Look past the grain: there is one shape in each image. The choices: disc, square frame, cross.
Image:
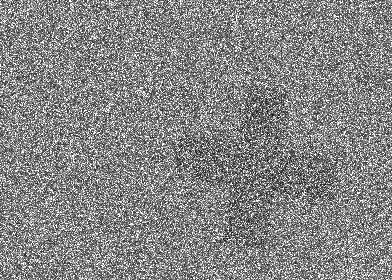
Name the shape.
cross
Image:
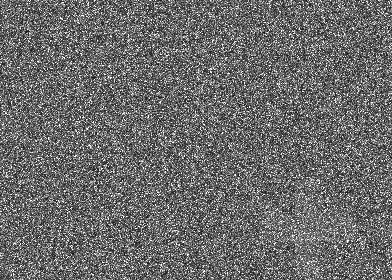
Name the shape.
cross
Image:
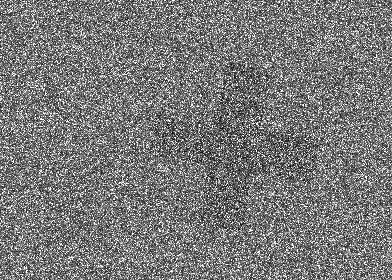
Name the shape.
cross
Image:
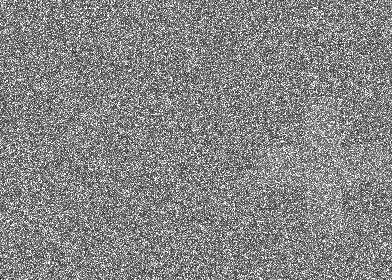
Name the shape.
cross
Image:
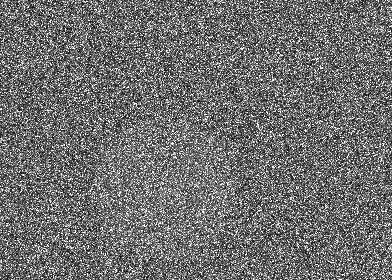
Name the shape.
disc
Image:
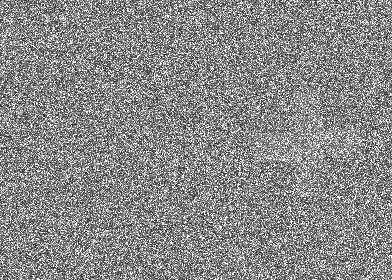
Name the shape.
cross
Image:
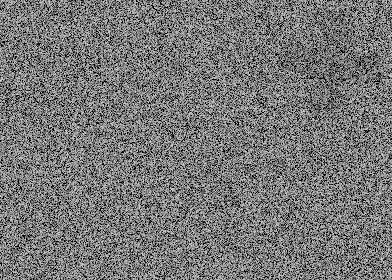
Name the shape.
cross
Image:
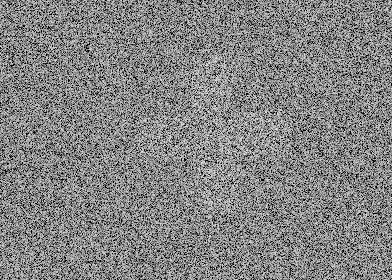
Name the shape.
cross
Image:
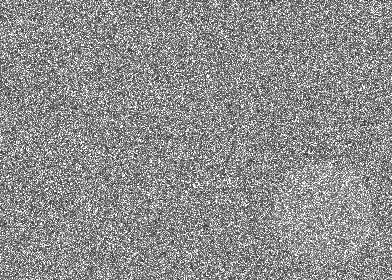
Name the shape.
disc
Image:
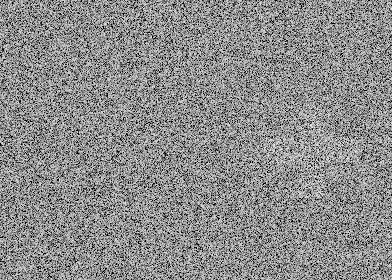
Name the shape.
cross
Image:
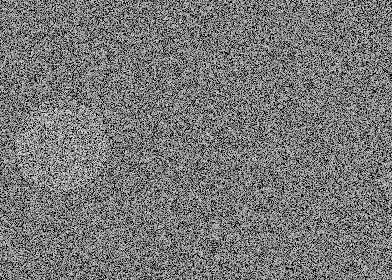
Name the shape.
disc
